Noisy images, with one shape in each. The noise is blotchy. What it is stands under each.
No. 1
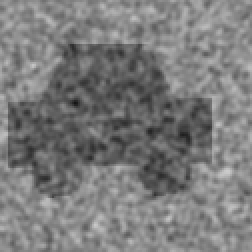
car
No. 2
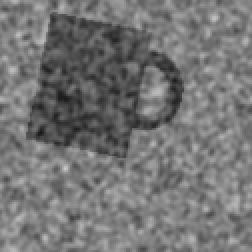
cup
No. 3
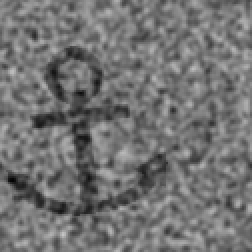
anchor
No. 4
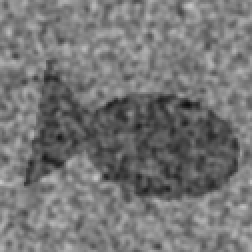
fish
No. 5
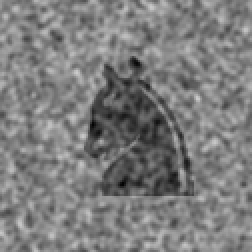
chess knight
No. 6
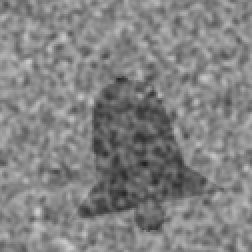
bell
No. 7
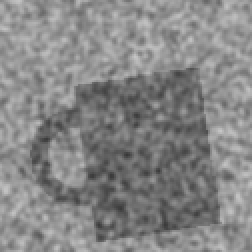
cup
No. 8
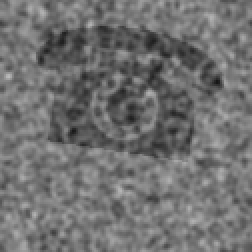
telephone
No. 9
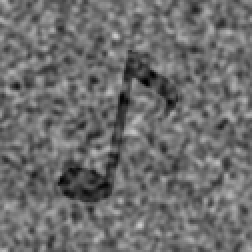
musical note
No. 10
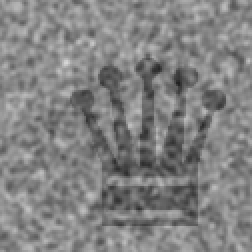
chess queen
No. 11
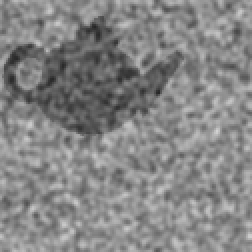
teapot
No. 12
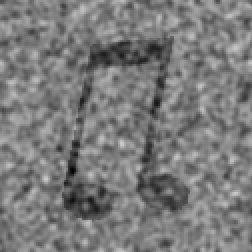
pair of musical notes
